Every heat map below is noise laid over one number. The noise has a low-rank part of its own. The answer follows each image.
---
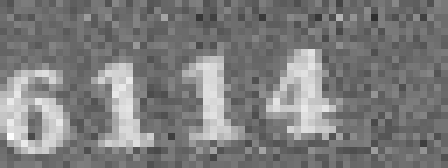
6114
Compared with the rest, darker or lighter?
lighter
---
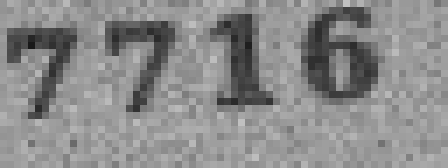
7716
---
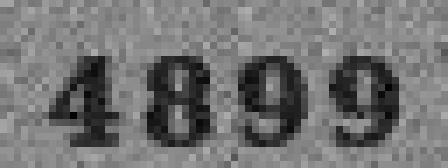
4899
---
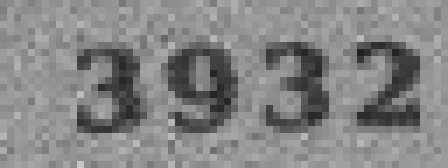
3932
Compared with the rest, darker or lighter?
darker
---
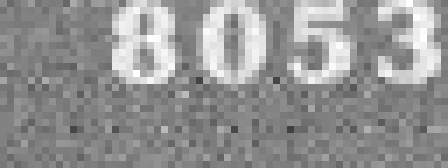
8053
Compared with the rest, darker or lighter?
lighter
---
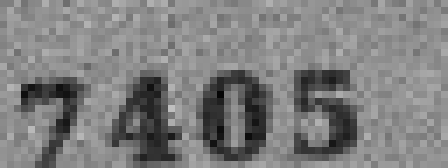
7405
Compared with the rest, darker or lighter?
darker
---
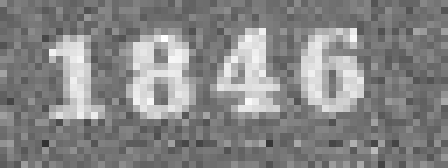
1846
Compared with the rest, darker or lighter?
lighter
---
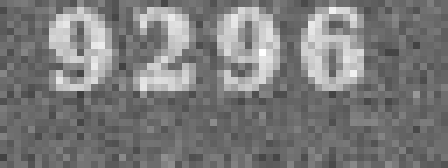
9296
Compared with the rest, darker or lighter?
lighter
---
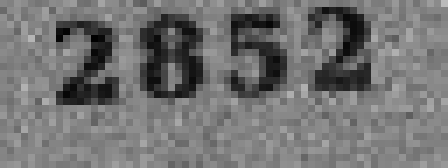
2852
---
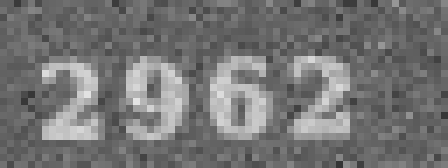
2962
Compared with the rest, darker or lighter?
lighter
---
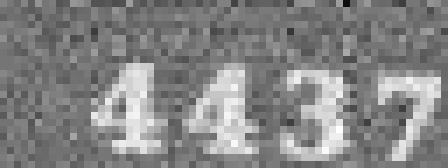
4437
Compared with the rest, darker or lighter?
lighter
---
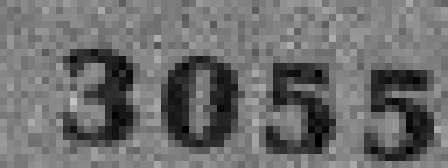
3055
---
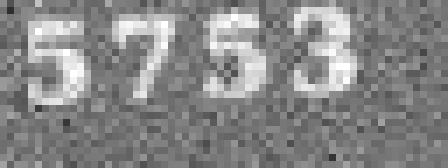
5753
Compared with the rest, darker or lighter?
lighter
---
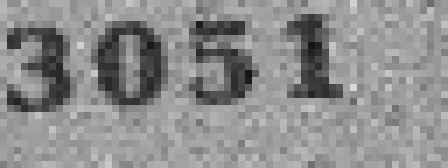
3051
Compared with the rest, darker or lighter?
darker
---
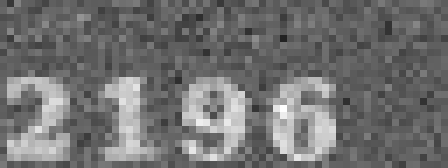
2196
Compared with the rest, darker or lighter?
lighter
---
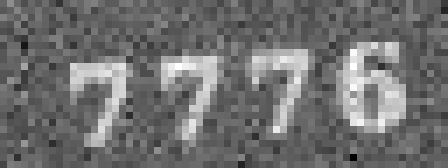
7776
